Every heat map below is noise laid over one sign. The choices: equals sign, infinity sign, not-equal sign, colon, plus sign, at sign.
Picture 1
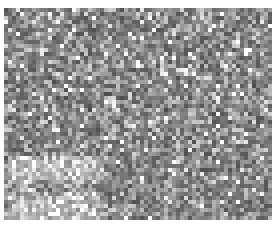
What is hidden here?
light equals sign, bottom left
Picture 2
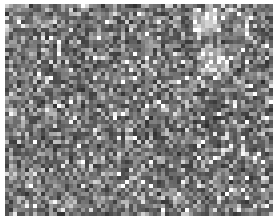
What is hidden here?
light colon, top right
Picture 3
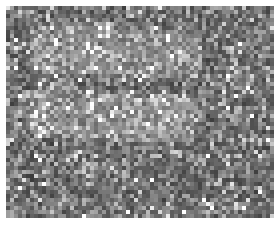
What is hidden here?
light equals sign
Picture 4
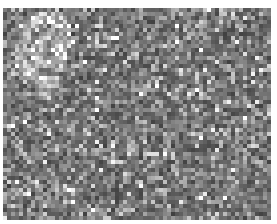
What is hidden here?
light at sign, top left
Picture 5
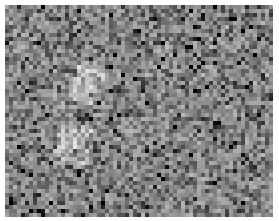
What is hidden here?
light colon
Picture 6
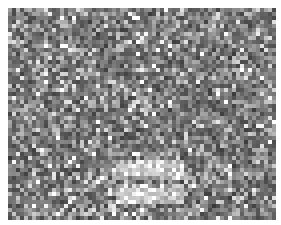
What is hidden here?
light equals sign, bottom middle
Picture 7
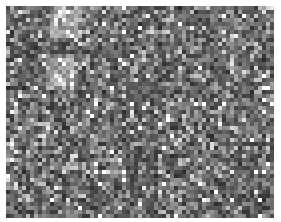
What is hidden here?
light colon, top left
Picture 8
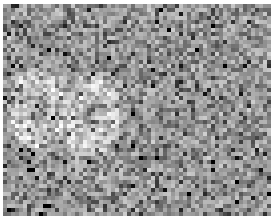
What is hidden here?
light infinity sign, middle left
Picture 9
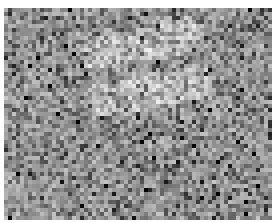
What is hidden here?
light equals sign
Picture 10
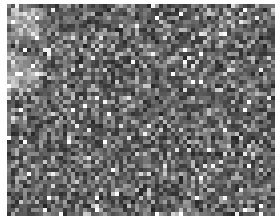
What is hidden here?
light colon, top left
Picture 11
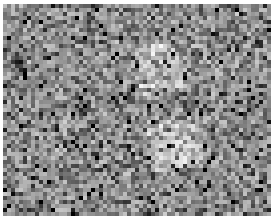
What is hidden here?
light colon
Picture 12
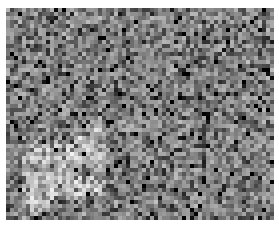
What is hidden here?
light not-equal sign, bottom left
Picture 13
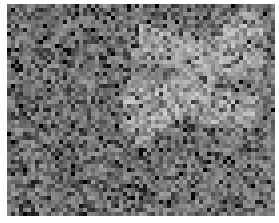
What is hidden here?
light not-equal sign
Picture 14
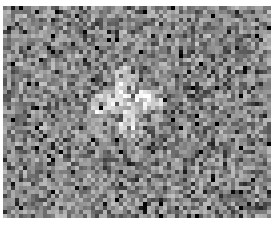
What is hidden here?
light plus sign, centre
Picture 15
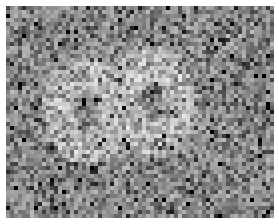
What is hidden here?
light infinity sign
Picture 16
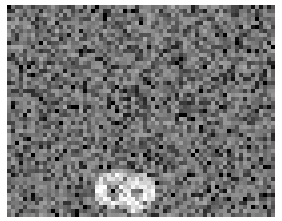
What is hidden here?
light infinity sign, bottom middle
